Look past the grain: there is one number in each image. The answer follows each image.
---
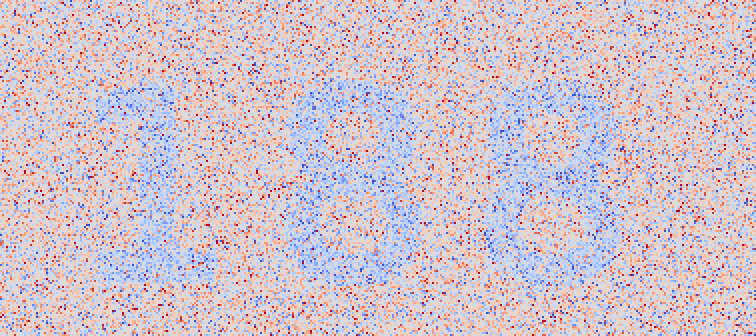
188
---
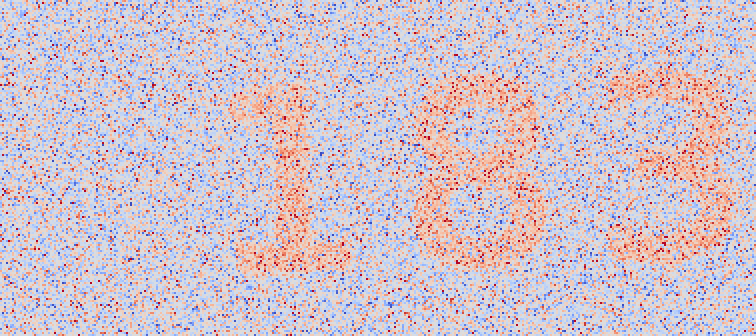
183
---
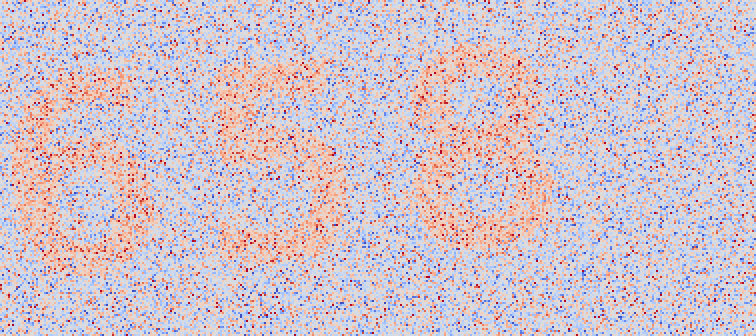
658
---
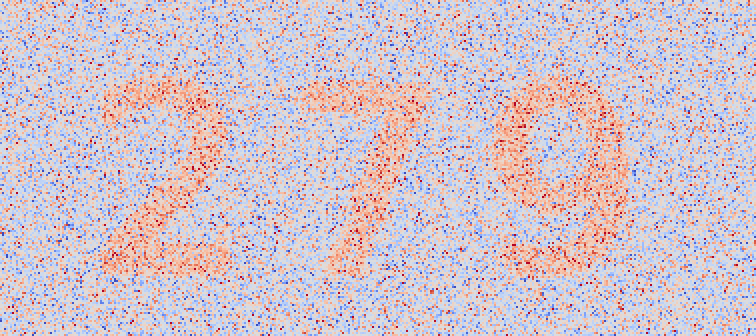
279
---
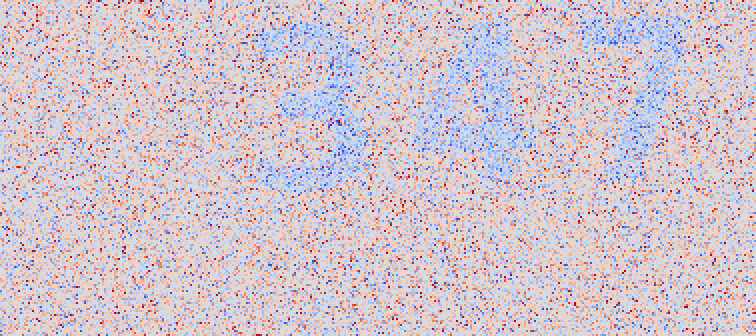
347
